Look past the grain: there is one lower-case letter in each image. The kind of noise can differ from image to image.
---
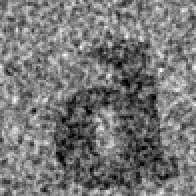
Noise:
blotchy
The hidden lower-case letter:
d
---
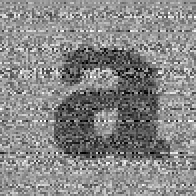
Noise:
rows of uneven size
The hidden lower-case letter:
a
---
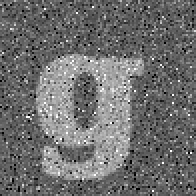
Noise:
heavy tails
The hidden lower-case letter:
g
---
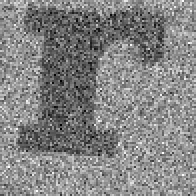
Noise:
independent entries
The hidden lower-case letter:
r
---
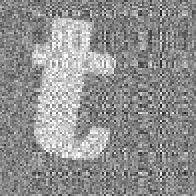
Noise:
low rank plus noise
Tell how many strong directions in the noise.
one
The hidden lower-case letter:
t
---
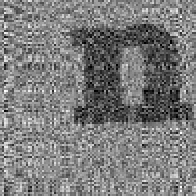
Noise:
low rank plus noise
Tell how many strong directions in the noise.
two
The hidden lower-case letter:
n
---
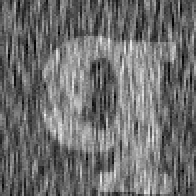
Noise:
streaked along the columns
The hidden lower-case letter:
q
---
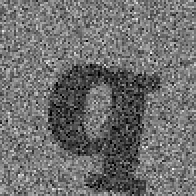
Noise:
independent entries
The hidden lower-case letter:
q
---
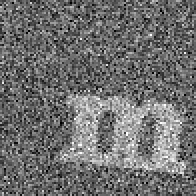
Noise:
independent entries
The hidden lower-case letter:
m
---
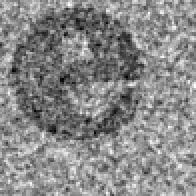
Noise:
blotchy
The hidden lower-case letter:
e
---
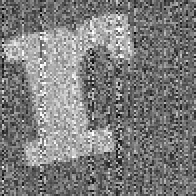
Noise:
columns of uneven size
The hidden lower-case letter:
r
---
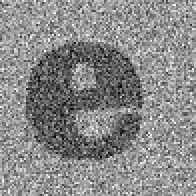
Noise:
independent entries
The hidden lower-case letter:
e
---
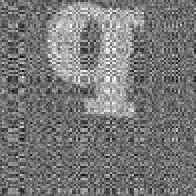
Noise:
low rank plus noise
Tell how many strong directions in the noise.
one
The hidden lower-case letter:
q
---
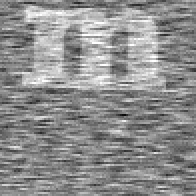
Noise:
streaked along the rows
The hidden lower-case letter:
m
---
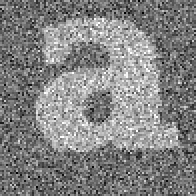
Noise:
independent entries
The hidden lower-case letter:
a
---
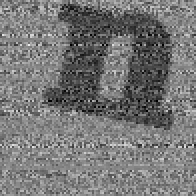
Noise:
rows of uneven size
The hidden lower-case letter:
n
